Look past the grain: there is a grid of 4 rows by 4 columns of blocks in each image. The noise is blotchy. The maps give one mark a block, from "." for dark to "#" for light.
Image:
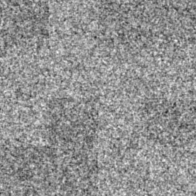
.#..
####
#.#.
..##
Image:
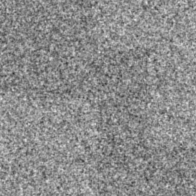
..##
...#
##.#
##..
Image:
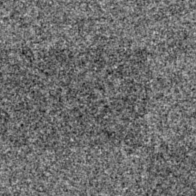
####
...#
...#
###.
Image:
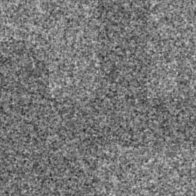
##.#
.#.#
....
..##
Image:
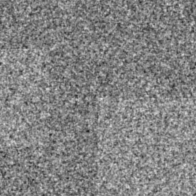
....
#...
#.##
..##
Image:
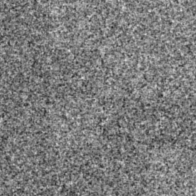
.###
..##
.#..
...#
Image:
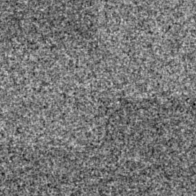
..##
####
##..
....
